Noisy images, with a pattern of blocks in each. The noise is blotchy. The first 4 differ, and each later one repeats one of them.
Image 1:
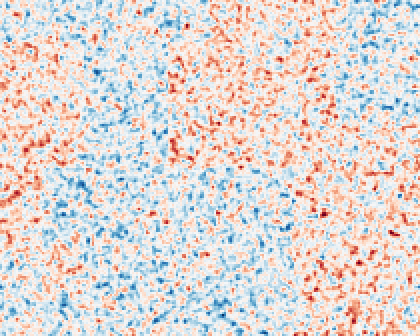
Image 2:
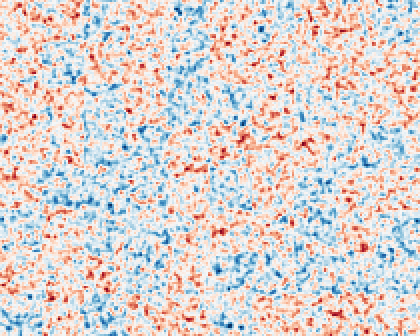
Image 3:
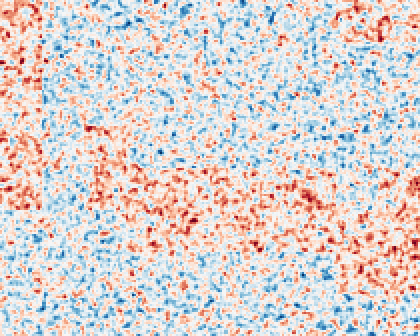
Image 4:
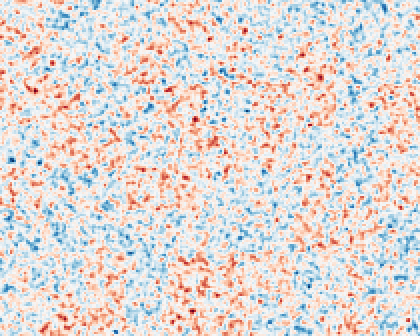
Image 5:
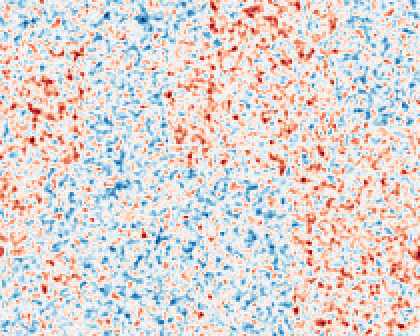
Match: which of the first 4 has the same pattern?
1
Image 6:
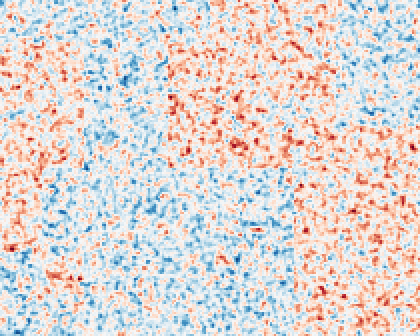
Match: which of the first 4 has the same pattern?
1
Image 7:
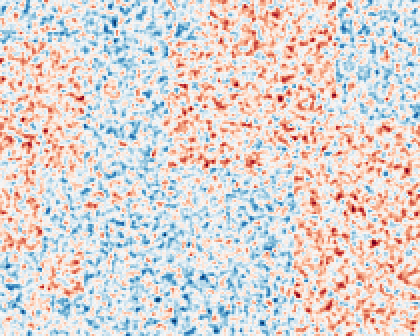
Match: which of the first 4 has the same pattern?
1
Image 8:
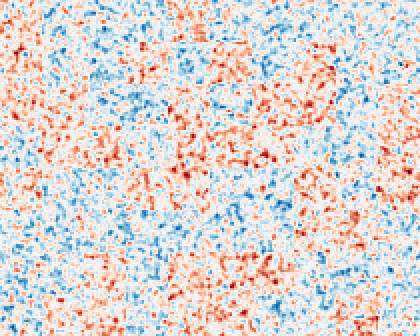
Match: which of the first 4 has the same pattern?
4
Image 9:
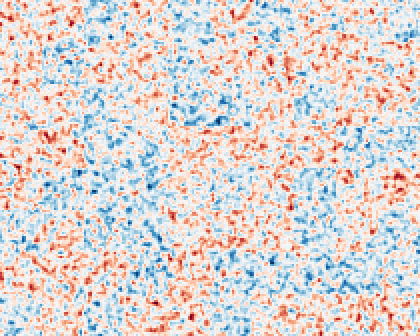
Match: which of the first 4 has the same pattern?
2
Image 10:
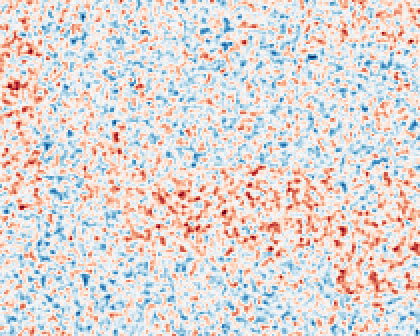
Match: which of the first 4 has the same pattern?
3
